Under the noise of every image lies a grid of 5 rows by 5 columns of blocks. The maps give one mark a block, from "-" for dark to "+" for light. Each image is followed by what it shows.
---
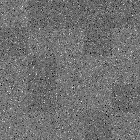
+----
-++-+
+-+++
+-++-
+++-+
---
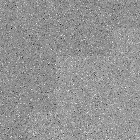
-----
----+
--+++
--+++
-++++
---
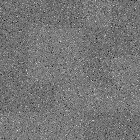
---+-
-++--
-++-+
--+++
+++--
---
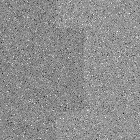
--+++
---++
---++
---++
--+++
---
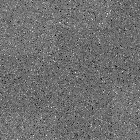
++++-
++---
-----
----+
++--+
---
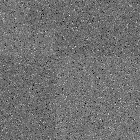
+----
++---
--+++
--+++
--+++
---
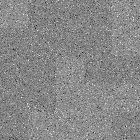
+---+
----+
--+--
--+++
-+++-
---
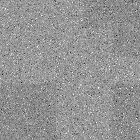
+++--
++++-
+++++
--++-
--++-
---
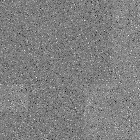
----+
----+
----+
+--++
---++
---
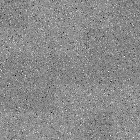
-+++-
+++--
-----
--+++
+++-+
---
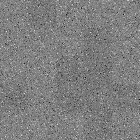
+-+++
+++-+
++--+
-+---
+++-+
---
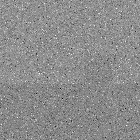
+++++
+++++
+++-+
-----
-----
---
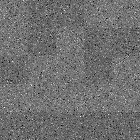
+--++
+-+--
-++-+
+++++
-----
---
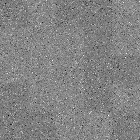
-+--+
+++-+
+++--
-++-+
--++-
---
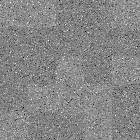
++--+
-----
--+-+
-+++-
+--+-
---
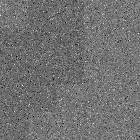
+--++
---++
---++
--+++
-++++
